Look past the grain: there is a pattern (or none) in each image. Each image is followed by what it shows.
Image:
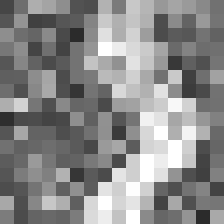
a wavy band
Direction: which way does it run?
top to bottom
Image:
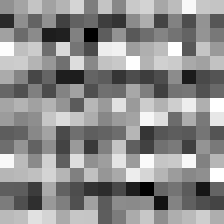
horizontal stripes
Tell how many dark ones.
4
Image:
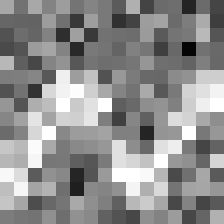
a wavy band
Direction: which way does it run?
left to right
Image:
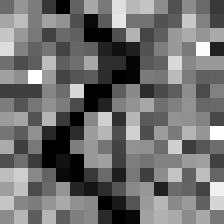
a wavy band
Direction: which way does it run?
top to bottom
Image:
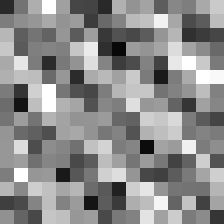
diagonal stripes
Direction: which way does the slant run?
top left to bottom right
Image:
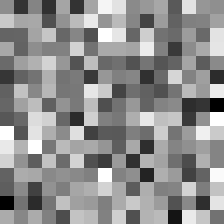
only noise
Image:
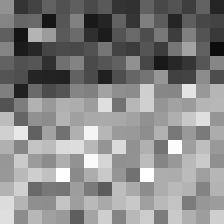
a sharp edge
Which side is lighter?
bottom
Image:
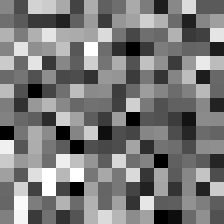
only noise
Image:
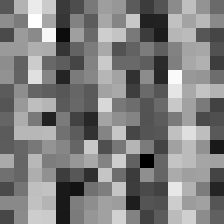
vertical stripes
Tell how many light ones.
3
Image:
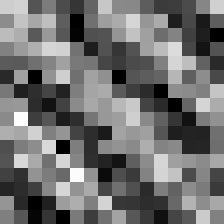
diagonal stripes
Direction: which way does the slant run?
top left to bottom right
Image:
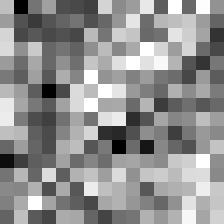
spokes from one point
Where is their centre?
bottom left
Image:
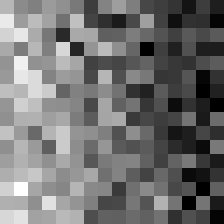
a smooth slope
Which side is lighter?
left
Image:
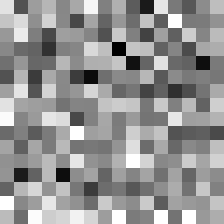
only noise
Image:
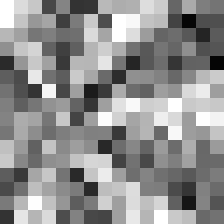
spokes from one point
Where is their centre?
middle left
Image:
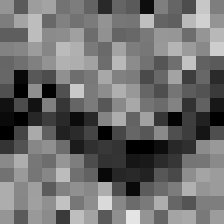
a wavy band
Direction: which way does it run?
left to right
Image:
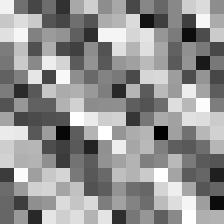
diagonal stripes
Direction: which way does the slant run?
top left to bottom right
